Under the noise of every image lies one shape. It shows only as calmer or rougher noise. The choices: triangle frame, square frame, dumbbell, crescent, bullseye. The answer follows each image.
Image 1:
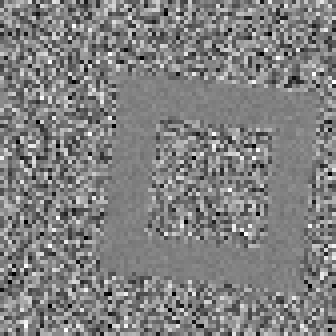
square frame
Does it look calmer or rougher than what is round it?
calmer
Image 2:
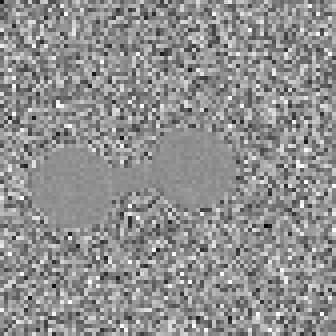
dumbbell
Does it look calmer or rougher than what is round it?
calmer
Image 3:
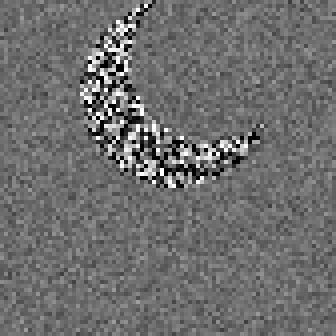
crescent
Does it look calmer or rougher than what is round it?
rougher
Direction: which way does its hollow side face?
up and right
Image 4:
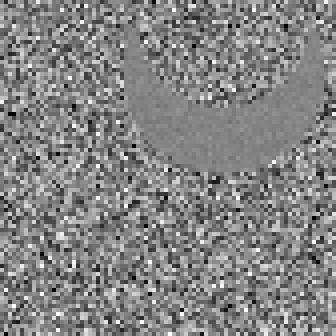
crescent
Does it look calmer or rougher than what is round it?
calmer
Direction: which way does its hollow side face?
up
